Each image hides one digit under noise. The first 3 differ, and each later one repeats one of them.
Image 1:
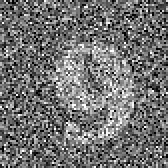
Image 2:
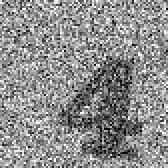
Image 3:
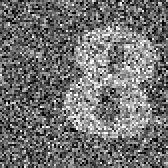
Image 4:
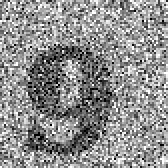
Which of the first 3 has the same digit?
1
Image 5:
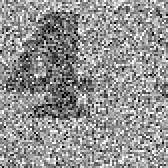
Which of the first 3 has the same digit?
2
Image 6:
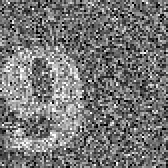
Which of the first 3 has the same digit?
1
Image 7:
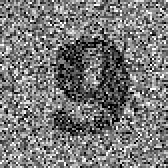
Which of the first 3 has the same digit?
1
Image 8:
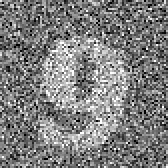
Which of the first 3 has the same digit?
1
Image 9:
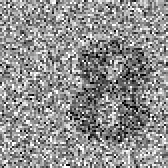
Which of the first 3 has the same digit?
3
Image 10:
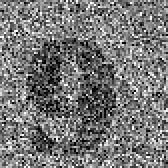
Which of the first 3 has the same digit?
1
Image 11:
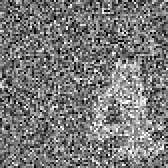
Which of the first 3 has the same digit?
2
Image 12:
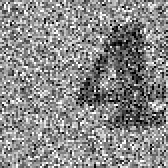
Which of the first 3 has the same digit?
2
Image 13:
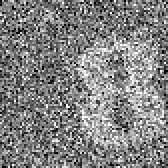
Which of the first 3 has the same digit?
3
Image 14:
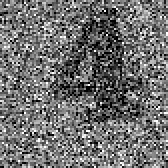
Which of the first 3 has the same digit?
2
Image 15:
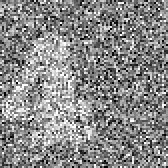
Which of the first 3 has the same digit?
2
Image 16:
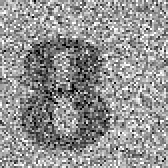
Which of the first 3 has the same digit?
3
